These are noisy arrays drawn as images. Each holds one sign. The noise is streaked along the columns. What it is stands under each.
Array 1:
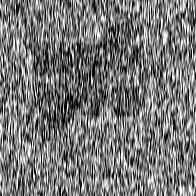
not-equal sign
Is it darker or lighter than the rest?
darker
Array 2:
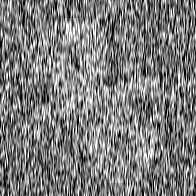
percent sign
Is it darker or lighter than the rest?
lighter
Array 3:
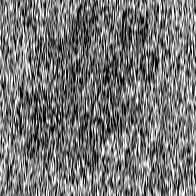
hash sign
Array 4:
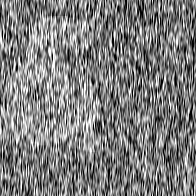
ampersand
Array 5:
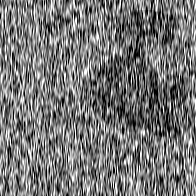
ampersand
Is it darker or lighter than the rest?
darker
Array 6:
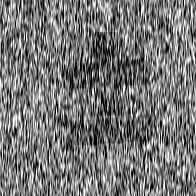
plus-minus sign
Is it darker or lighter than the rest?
darker
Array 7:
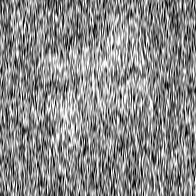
not-equal sign
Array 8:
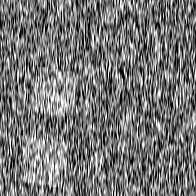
colon
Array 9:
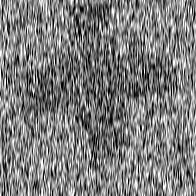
plus sign
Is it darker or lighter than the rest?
darker
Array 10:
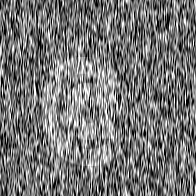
at sign
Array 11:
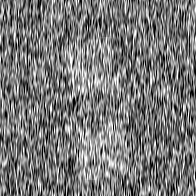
colon
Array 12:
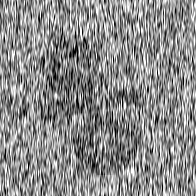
percent sign
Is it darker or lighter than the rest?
darker
